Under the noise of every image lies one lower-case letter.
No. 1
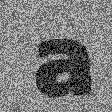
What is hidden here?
dark a
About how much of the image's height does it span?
half
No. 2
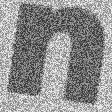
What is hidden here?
dark n
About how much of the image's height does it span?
nearly all
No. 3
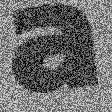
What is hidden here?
dark a
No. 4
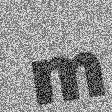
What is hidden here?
dark m
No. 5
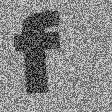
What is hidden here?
dark f
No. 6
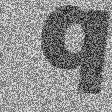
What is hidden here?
dark q
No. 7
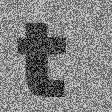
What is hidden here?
dark t
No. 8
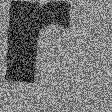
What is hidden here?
dark r
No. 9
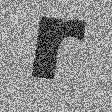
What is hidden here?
dark r
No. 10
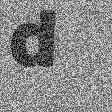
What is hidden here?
dark d
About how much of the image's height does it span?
half
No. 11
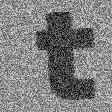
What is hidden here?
dark t
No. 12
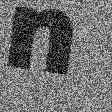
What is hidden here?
dark n
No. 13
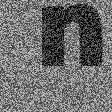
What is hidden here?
dark n
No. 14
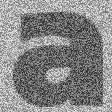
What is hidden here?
dark a
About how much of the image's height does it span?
nearly all
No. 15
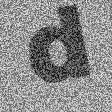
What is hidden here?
dark d
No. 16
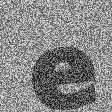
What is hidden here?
dark e
